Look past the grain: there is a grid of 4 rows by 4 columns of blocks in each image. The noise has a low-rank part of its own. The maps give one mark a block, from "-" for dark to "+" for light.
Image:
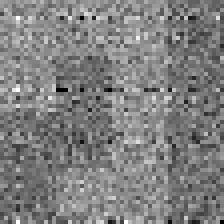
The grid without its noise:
+ + + -
+ - + -
- - + -
- + + -
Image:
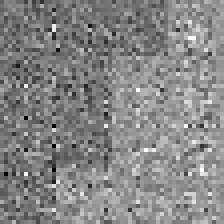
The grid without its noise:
- - - +
- - + +
- - + +
- + + +
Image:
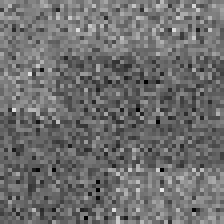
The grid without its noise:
+ + + +
+ - - -
- - - -
- - + +
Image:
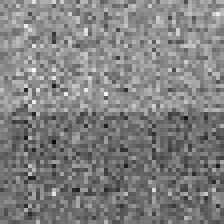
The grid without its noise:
+ + + +
+ + + +
- - - -
- - - -
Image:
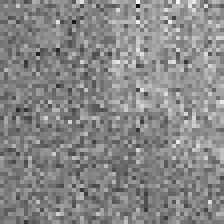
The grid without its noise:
- - + +
- - + +
- - - +
- - - -
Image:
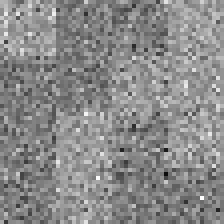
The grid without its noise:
+ - - +
- - + +
- + - +
- + - -
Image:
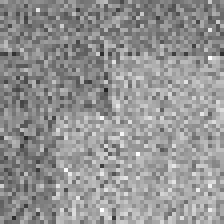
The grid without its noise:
- - - -
- - + +
- + + +
- + + +
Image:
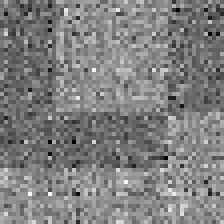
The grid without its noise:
- + + -
- + + -
- - - +
+ + + +
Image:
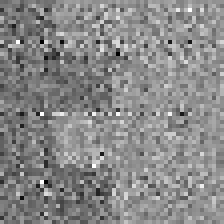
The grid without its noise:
- + + +
- - + +
- + + +
- - + +
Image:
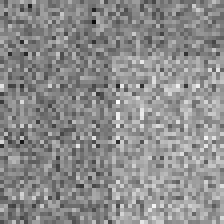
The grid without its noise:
- - - -
- - + +
- - + +
- - + +
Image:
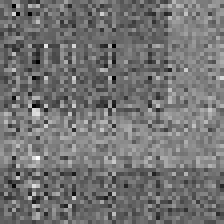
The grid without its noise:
- - - +
- - - +
+ + + +
- - - -
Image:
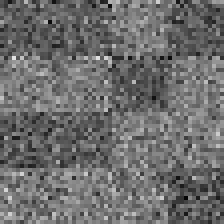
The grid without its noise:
- - + -
+ + - +
- - + +
+ + + -
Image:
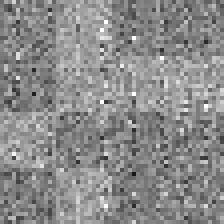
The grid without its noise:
- + - -
- + + +
+ - - -
- + - -
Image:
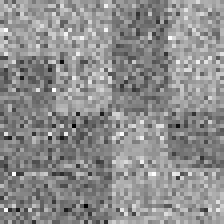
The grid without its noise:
+ + - +
- + - +
- - + -
- - + +
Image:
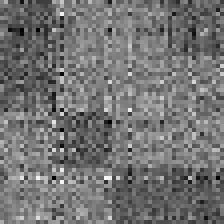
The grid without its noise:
- + + -
- + + +
+ - + +
+ + - -
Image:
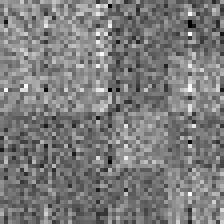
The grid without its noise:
+ + - -
+ + - +
- - + -
- - - +
